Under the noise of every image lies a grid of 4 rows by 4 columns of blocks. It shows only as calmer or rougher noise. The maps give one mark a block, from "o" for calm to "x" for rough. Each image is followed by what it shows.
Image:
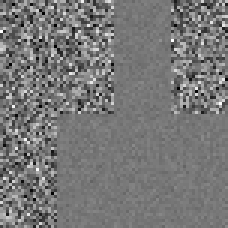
xxox
xxox
xooo
xooo
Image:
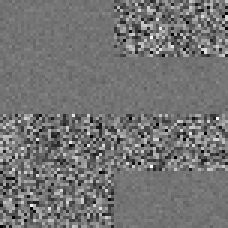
ooxx
oooo
xxxx
xxoo
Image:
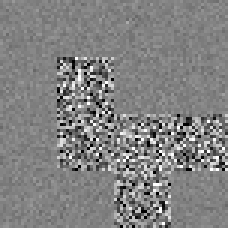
oooo
oxoo
oxxx
ooxo
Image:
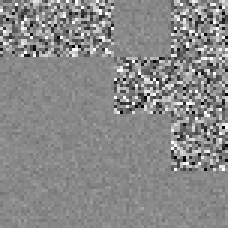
xxox
ooxx
ooox
oooo
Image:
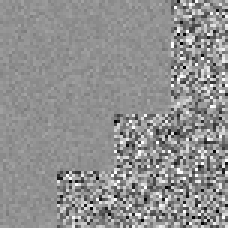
ooox
ooox
ooxx
oxxx
